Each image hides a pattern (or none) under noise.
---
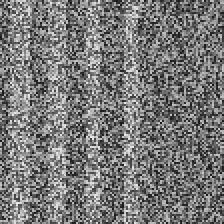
bands of columns
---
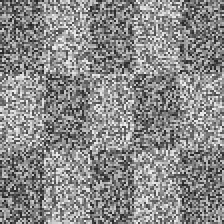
a checkerboard
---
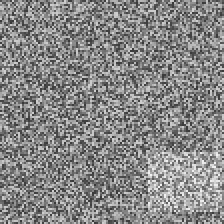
one block
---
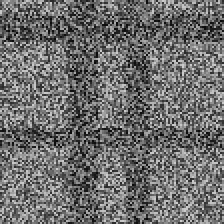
bands of rows crossing bands of columns
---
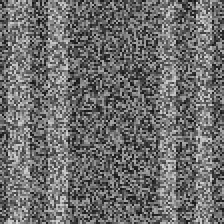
bands of columns
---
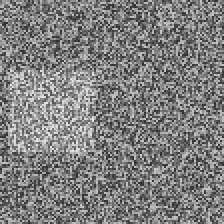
one block
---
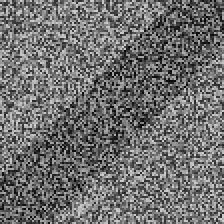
a diagonal band
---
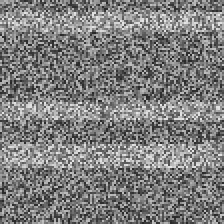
bands of rows
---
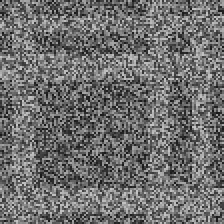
bands of rows crossing bands of columns
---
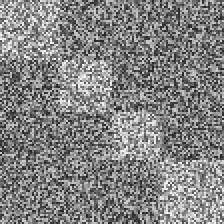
blocks along the diagonal
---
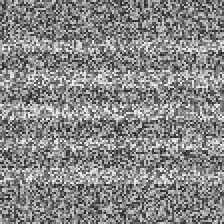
bands of rows
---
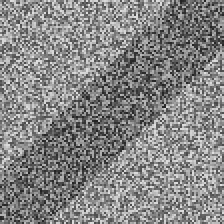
a diagonal band
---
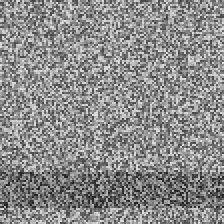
one band of rows
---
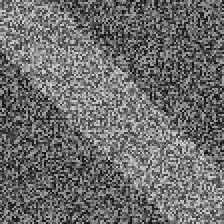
a diagonal band
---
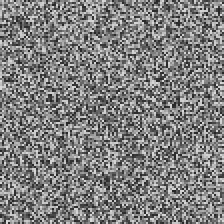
only noise
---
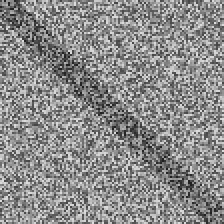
a diagonal band
